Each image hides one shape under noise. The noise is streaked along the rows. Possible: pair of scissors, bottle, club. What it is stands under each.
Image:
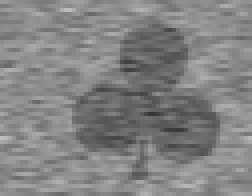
club
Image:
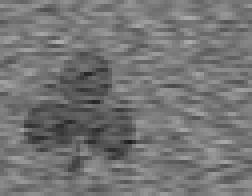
club
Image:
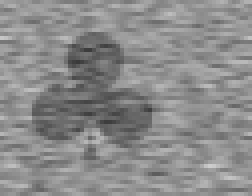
club
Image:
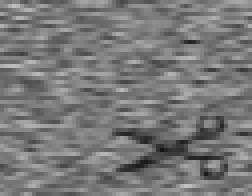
pair of scissors
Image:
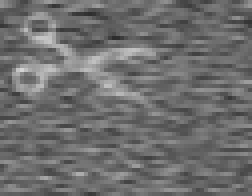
pair of scissors
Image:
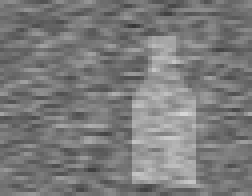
bottle
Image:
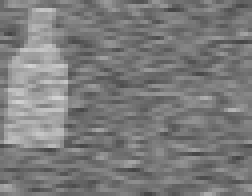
bottle
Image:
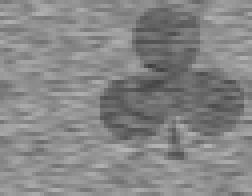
club
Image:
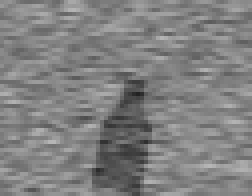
bottle
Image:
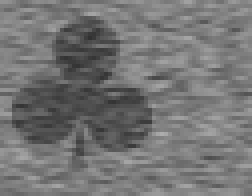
club
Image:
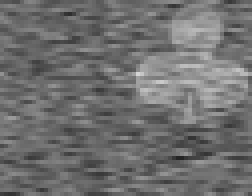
club
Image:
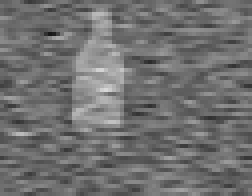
bottle
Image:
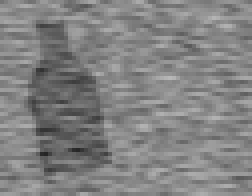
bottle
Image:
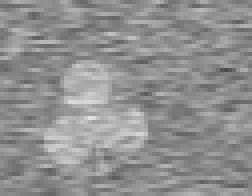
club
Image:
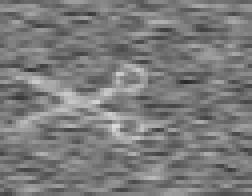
pair of scissors
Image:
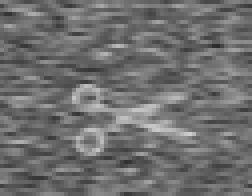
pair of scissors
